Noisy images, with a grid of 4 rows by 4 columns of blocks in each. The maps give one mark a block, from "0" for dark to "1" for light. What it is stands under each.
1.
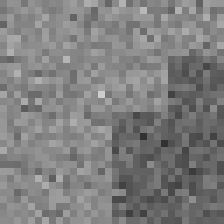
1 1 1 1
1 1 1 0
1 1 0 0
1 1 0 0
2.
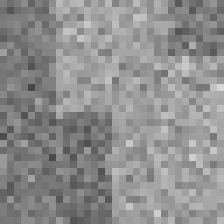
0 1 1 0
0 1 1 1
0 0 1 1
0 0 1 1
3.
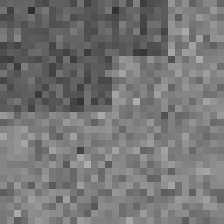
0 0 0 1
0 0 1 1
1 1 1 1
1 1 1 1
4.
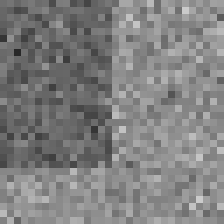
0 0 1 1
0 0 1 1
0 0 1 1
1 1 1 1
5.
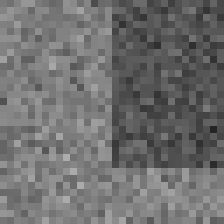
1 1 0 0
1 1 0 0
1 1 0 0
1 1 1 1
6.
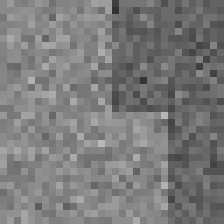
1 1 0 0
1 1 0 0
1 1 1 0
1 1 1 0
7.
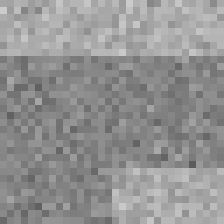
1 1 1 1
0 0 0 0
0 0 0 0
0 0 1 1
